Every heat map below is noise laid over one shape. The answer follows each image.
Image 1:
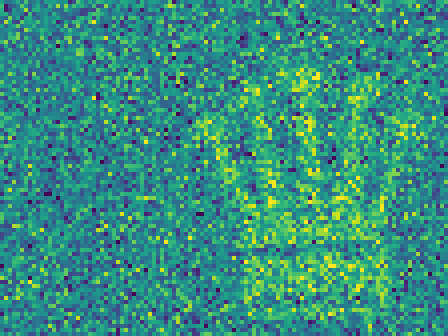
chess queen
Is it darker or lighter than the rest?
lighter
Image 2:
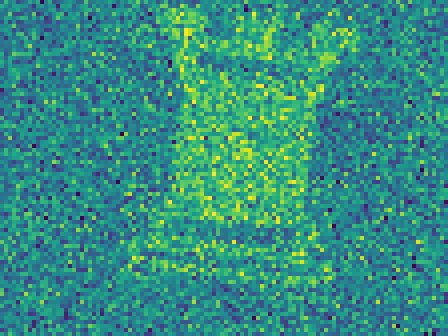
chess rook
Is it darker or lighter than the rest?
lighter
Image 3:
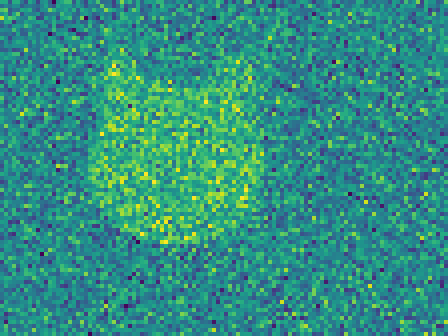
cat's head
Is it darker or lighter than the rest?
lighter
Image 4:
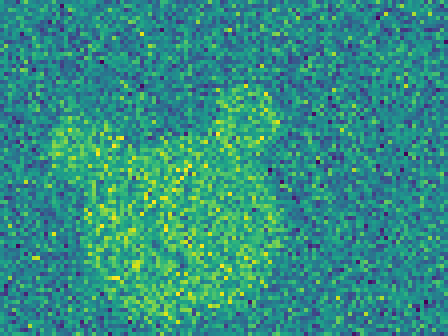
bear's head
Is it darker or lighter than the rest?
lighter
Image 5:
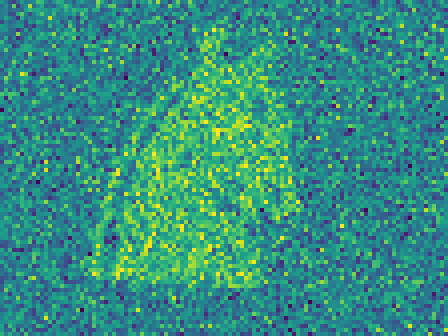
chess knight
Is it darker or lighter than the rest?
lighter
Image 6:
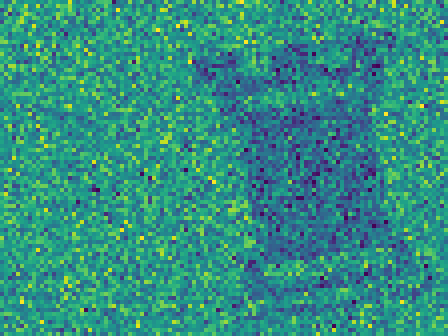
chess rook
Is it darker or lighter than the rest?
darker
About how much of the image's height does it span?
nearly all
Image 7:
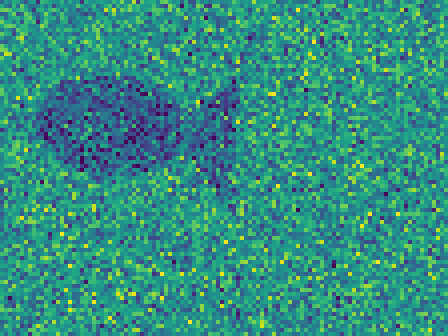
fish
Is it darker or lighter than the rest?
darker
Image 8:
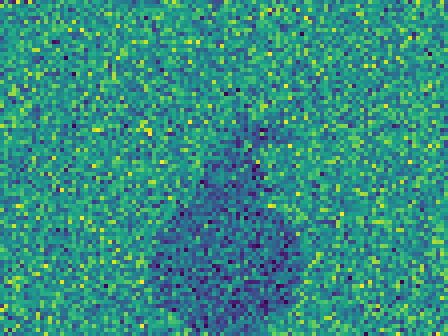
pear
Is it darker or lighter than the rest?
darker
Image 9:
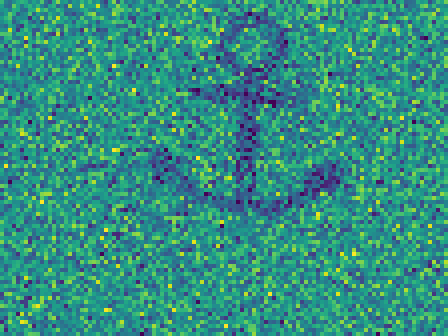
anchor
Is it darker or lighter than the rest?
darker
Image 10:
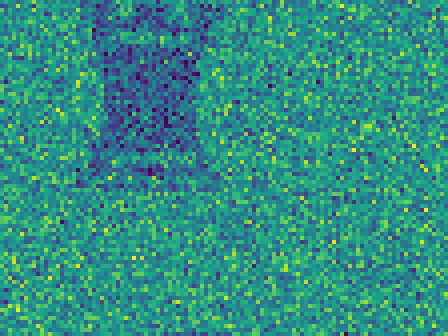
chess rook
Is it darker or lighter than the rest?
darker
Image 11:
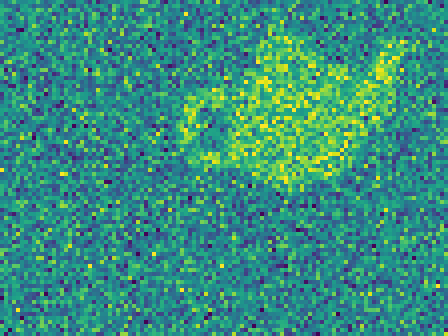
teapot
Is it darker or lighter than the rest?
lighter
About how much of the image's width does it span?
half
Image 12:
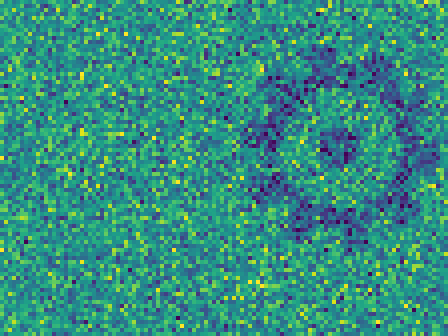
gear
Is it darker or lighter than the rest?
darker
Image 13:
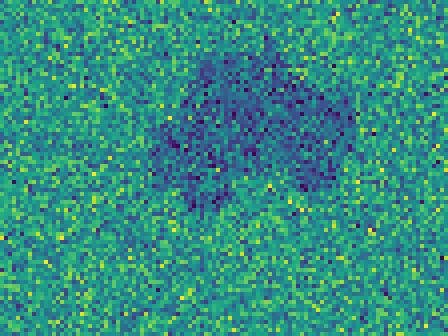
car
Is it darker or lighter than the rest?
darker
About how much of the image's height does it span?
half
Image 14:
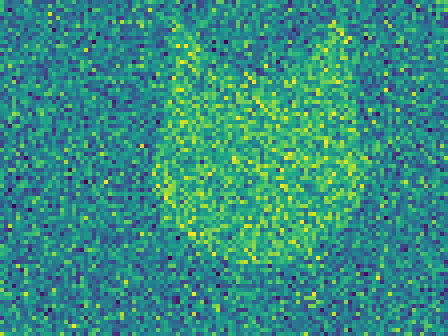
cat's head
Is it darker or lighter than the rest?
lighter
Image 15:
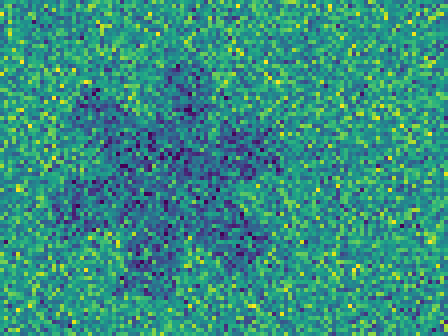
asterisk
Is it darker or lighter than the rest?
darker
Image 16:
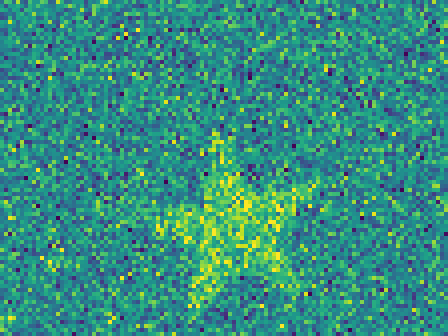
star
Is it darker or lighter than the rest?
lighter
